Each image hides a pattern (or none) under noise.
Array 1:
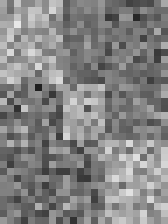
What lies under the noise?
blocks along the diagonal
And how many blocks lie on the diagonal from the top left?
3
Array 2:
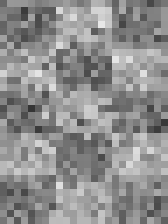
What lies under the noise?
a checkerboard
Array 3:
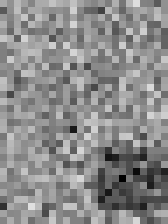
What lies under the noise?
one block
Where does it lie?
bottom right
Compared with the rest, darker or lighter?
darker
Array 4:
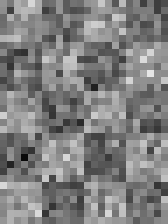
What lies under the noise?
a checkerboard
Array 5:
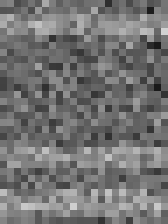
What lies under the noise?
bands of rows
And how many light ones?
3
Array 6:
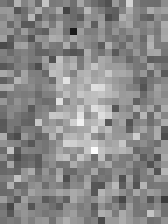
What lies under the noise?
one block
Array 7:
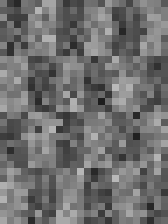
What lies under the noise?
a checkerboard
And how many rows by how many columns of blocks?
4 by 6
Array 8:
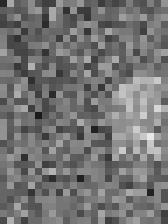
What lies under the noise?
one block
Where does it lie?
middle right
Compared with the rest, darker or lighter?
lighter
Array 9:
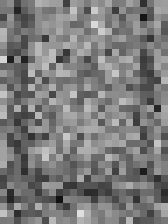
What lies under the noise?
bands of rows crossing bands of columns
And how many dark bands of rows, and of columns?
1 and 2
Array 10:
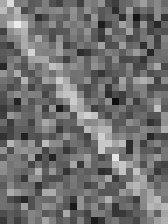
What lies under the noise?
a diagonal band
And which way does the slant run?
top left to bottom right
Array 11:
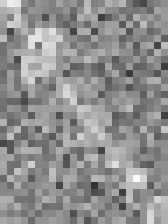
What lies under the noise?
blocks along the diagonal
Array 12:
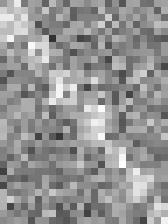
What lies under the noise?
blocks along the diagonal
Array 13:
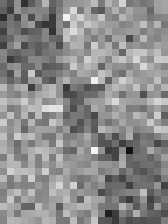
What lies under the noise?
blocks along the diagonal
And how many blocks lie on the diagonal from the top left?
3
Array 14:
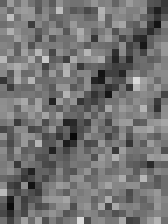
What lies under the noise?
a diagonal band
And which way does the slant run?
bottom left to top right
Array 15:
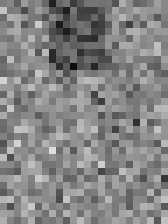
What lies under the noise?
one block
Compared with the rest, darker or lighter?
darker
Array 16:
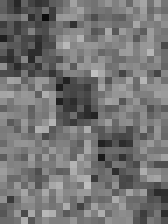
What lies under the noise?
blocks along the diagonal
